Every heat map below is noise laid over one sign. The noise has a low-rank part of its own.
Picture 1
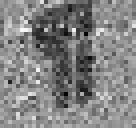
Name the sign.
pilcrow
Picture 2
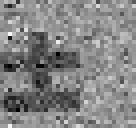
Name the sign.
plus-minus sign
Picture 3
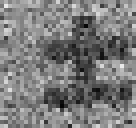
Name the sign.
plus-minus sign
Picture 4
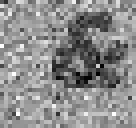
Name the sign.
ampersand
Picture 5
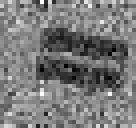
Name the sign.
equals sign
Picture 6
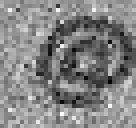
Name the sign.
at sign
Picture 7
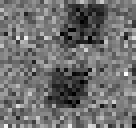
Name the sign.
colon
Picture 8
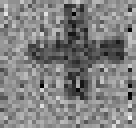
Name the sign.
plus sign
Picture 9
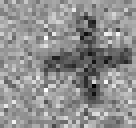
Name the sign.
plus sign
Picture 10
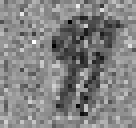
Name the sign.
pilcrow
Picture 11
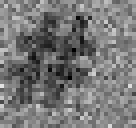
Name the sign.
hash sign
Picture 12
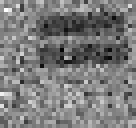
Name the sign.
equals sign
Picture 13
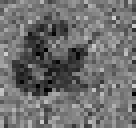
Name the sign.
ampersand
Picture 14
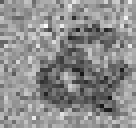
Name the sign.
ampersand
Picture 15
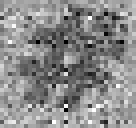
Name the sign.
hash sign
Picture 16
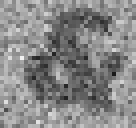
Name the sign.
ampersand
